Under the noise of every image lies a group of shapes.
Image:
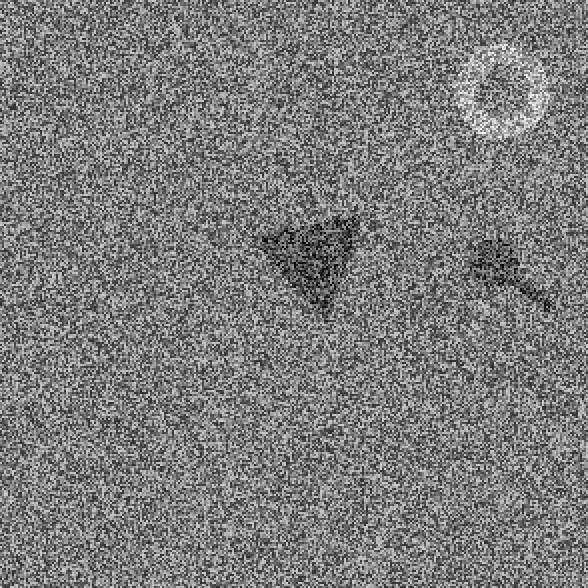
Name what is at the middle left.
nothing
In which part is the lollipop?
middle right
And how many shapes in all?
3
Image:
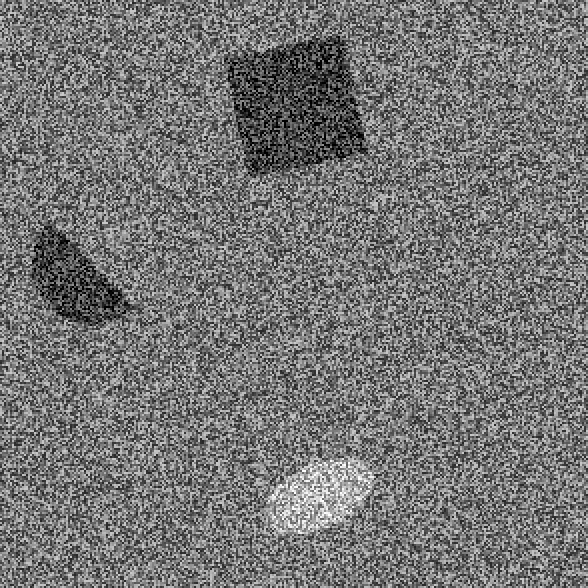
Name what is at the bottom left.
nothing
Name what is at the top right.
nothing
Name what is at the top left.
nothing
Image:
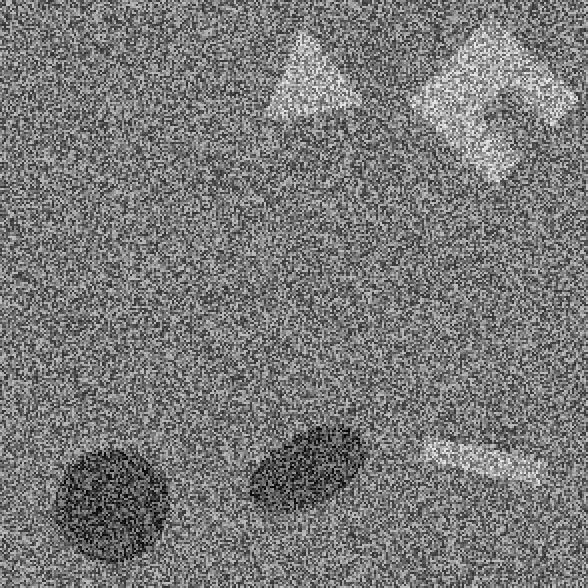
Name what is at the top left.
nothing
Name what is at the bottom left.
disc
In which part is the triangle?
top middle
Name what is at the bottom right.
bar
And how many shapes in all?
5
